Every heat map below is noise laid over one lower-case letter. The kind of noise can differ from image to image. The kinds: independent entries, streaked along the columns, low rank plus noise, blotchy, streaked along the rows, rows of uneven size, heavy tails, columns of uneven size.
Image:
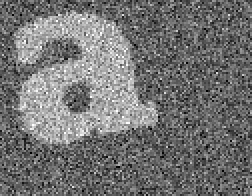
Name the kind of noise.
independent entries
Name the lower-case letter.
a
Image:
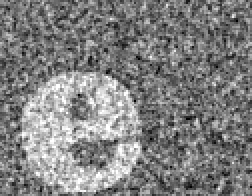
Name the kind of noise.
blotchy
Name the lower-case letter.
e
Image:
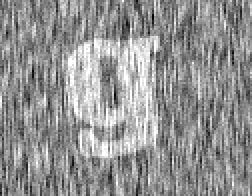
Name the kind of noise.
streaked along the columns
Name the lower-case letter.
g
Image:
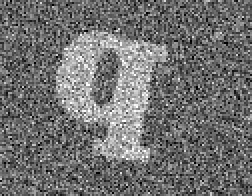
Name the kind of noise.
independent entries
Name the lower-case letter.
q
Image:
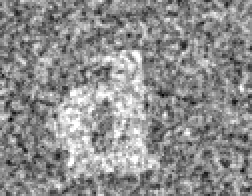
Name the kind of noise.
blotchy
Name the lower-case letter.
d
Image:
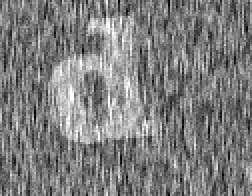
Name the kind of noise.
streaked along the columns
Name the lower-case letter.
d
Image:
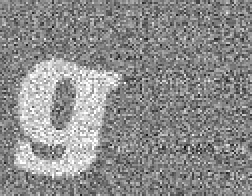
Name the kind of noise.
low rank plus noise
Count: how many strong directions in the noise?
three or four
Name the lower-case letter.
g
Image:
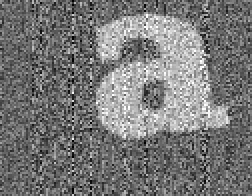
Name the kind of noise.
columns of uneven size
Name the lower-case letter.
a
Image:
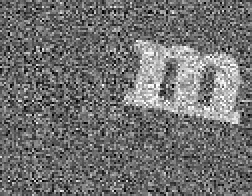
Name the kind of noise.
low rank plus noise
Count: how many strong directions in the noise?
three or four
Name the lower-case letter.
m
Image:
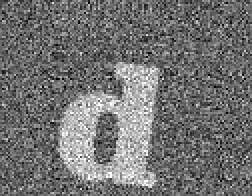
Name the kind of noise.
low rank plus noise
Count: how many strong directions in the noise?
five to eight
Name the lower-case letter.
d
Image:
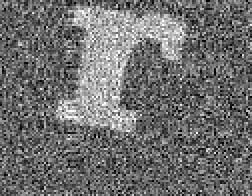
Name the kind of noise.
low rank plus noise
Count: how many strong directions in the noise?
five to eight
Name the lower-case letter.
r
